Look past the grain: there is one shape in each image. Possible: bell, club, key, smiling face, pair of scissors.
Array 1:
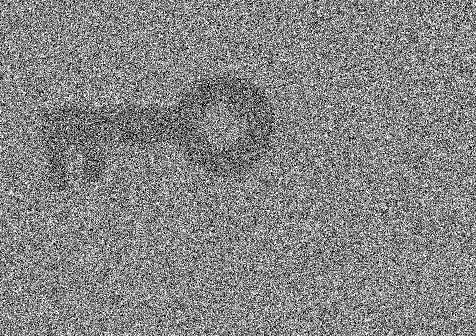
key
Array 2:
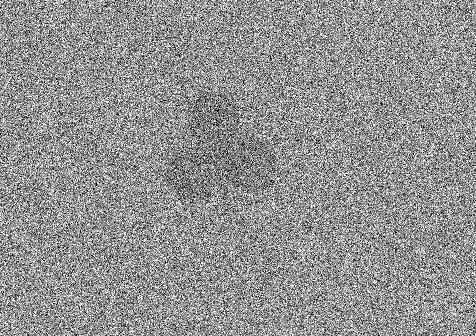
club
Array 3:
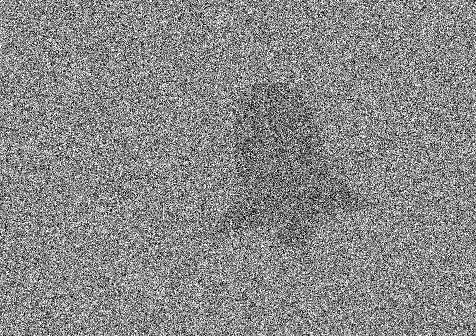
bell
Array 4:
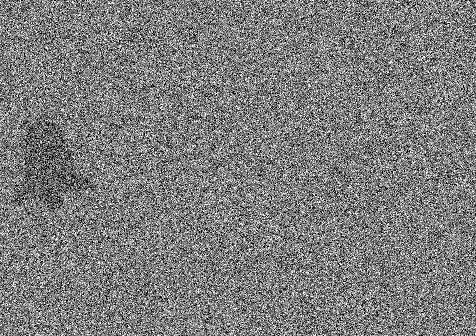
bell
